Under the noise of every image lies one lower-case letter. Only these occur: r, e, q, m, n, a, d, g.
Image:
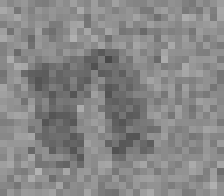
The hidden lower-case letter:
n
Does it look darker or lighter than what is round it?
darker
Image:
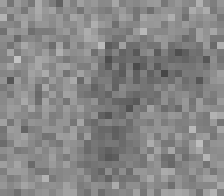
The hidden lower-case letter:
r
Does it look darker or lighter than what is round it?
darker
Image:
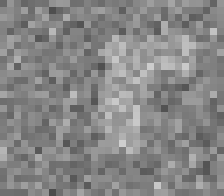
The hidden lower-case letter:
r
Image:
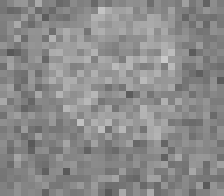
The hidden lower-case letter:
e
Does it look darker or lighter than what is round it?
lighter
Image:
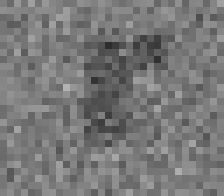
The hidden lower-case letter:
r
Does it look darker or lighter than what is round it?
darker
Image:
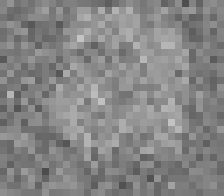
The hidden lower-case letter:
a
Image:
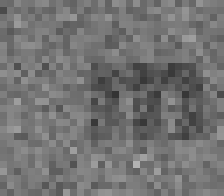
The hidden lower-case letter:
m
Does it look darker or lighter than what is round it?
darker
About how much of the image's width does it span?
half
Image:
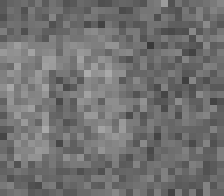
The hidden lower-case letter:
n
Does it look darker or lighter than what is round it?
lighter
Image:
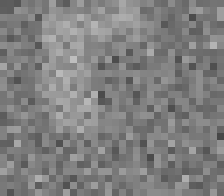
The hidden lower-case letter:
r
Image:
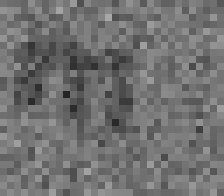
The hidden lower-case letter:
m
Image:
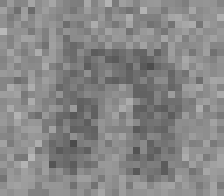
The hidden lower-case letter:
n
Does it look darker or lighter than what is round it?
darker
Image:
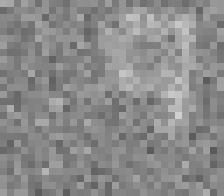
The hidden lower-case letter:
q
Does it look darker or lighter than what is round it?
lighter
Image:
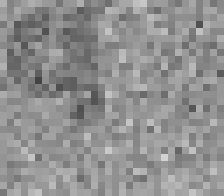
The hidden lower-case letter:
q
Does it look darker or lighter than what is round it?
darker
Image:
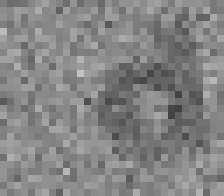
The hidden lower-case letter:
d
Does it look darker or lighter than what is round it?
darker
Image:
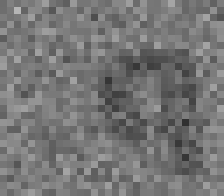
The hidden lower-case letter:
q
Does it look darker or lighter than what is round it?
darker
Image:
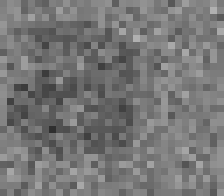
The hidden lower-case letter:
a
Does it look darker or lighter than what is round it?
darker
